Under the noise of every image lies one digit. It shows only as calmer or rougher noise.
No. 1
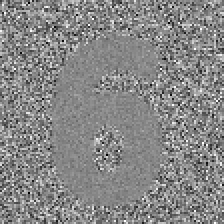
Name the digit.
6
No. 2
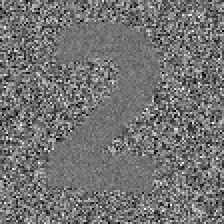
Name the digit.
2
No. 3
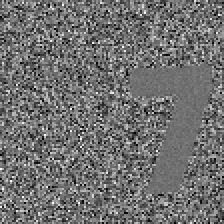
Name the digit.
7
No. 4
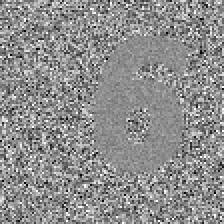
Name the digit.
6
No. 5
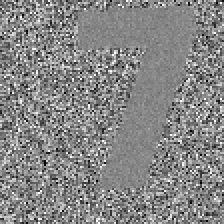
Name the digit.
7
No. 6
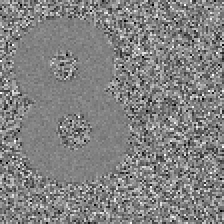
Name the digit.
8
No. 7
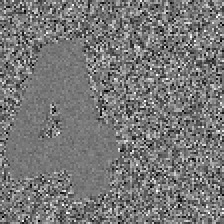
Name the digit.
4
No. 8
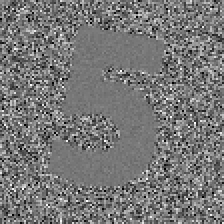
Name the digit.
5
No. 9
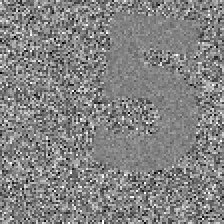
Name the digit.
5
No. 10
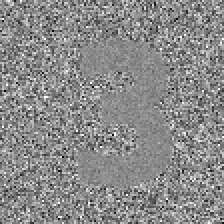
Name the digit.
3
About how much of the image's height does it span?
two thirds
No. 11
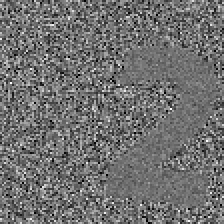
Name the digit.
2
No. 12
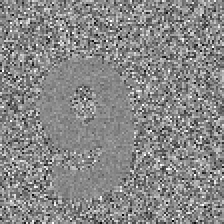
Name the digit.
9
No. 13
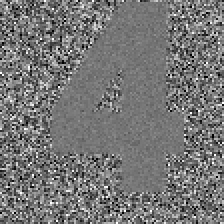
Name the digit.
4
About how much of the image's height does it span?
nearly all
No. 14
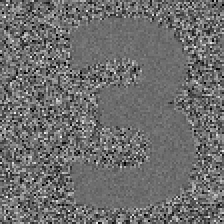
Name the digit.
3
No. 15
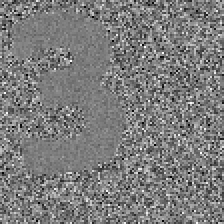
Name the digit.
3
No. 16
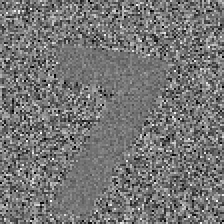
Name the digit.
7
